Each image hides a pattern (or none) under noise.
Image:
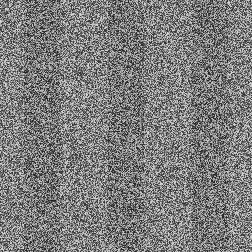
vertical stripes
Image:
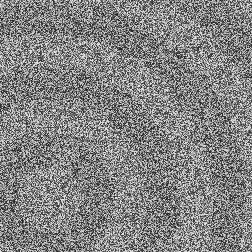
rings round one point
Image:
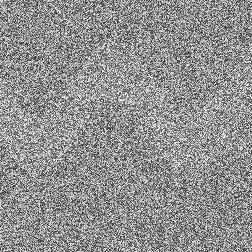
a wavy band
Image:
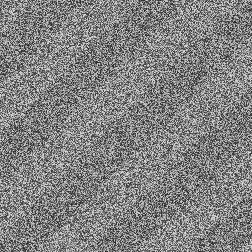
diagonal stripes
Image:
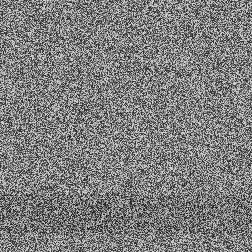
one horizontal stripe
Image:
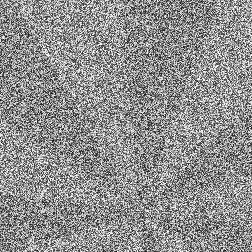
spokes from one point
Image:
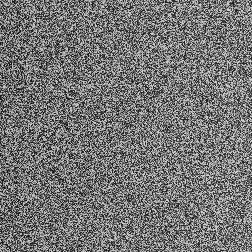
a smooth slope
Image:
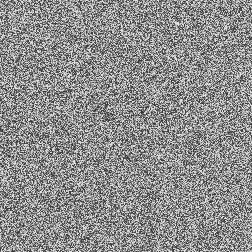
only noise
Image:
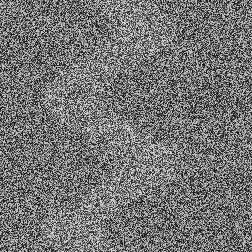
a wavy band
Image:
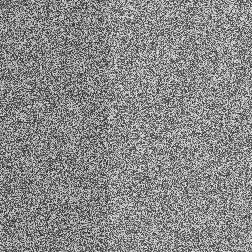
a sharp edge
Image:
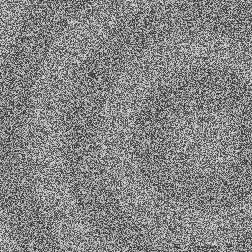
rings round one point
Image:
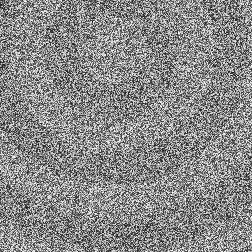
rings round one point
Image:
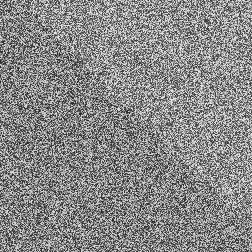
a sharp edge
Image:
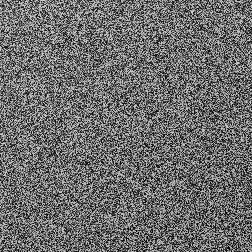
a smooth slope
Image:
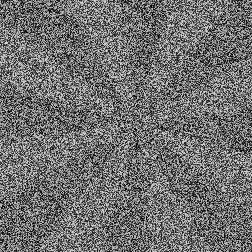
spokes from one point
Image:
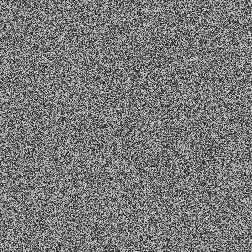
only noise
